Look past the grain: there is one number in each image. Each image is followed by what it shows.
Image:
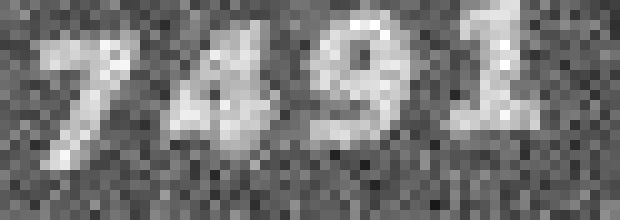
7491
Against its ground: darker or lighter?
lighter
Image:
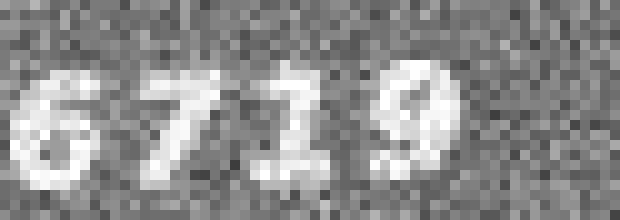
6719
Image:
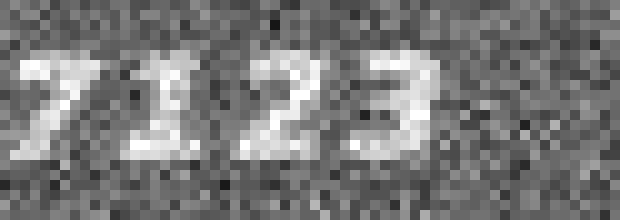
7123
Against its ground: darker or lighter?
lighter
